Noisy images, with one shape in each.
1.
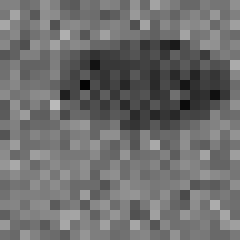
ellipse
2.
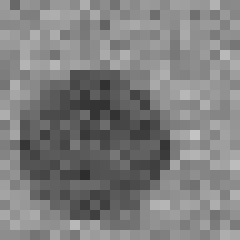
disc
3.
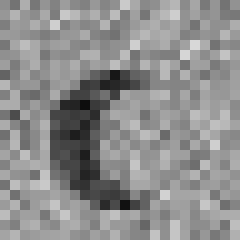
crescent
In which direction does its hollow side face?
right
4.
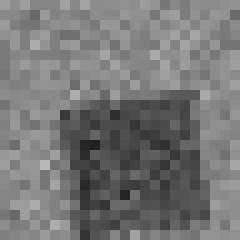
square
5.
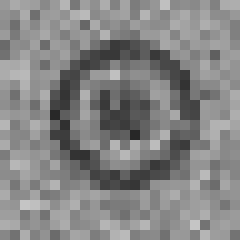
bullseye
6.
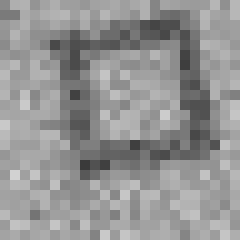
square frame
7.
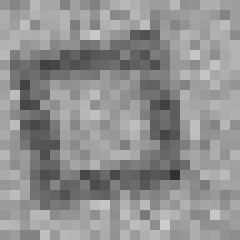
square frame
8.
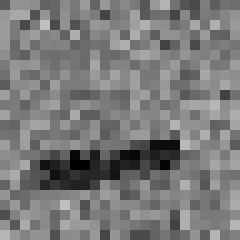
bar
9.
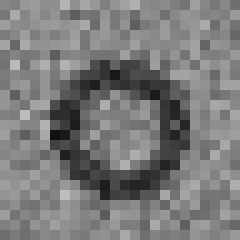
ring
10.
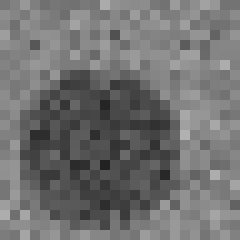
disc
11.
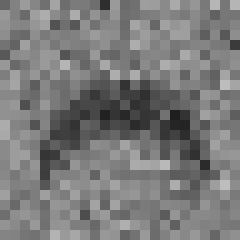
crescent
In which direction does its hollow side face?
down
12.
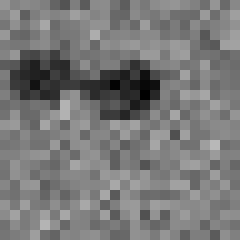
dumbbell
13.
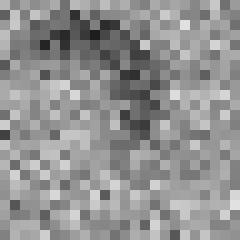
crescent
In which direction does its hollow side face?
down and left
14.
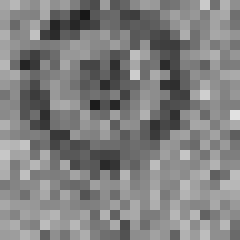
bullseye
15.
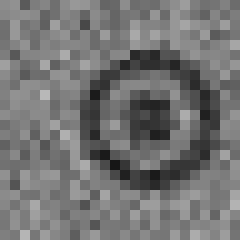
bullseye
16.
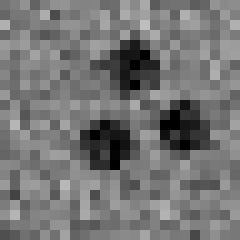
three dots
